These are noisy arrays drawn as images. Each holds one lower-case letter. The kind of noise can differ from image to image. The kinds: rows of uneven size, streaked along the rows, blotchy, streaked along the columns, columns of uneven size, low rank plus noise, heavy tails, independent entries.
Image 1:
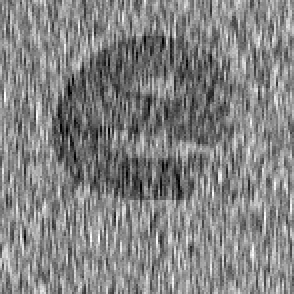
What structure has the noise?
streaked along the columns
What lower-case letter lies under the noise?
e
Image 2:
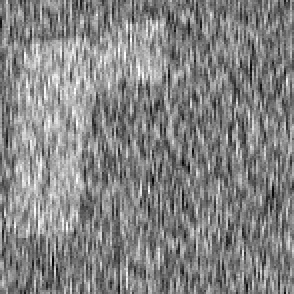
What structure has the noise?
streaked along the columns
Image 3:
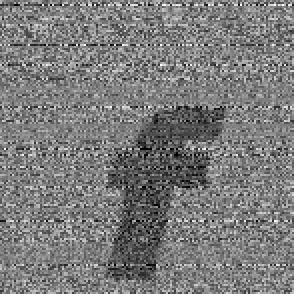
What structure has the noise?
rows of uneven size
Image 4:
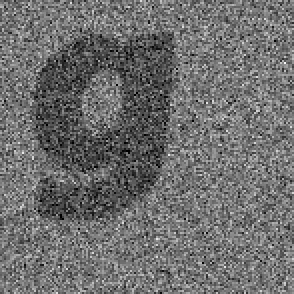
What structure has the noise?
independent entries
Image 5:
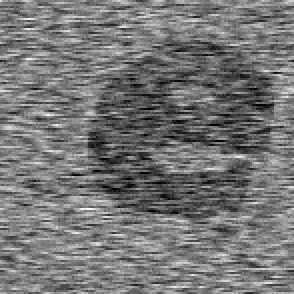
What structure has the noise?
streaked along the rows
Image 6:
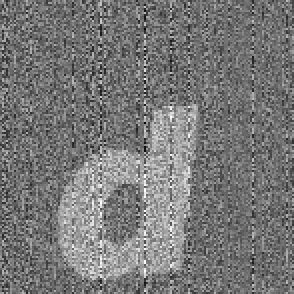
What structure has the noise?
columns of uneven size
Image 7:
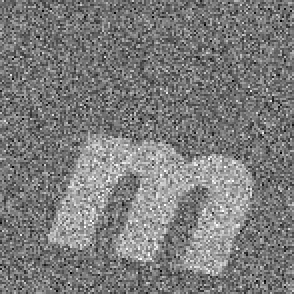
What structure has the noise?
independent entries
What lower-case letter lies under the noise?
m
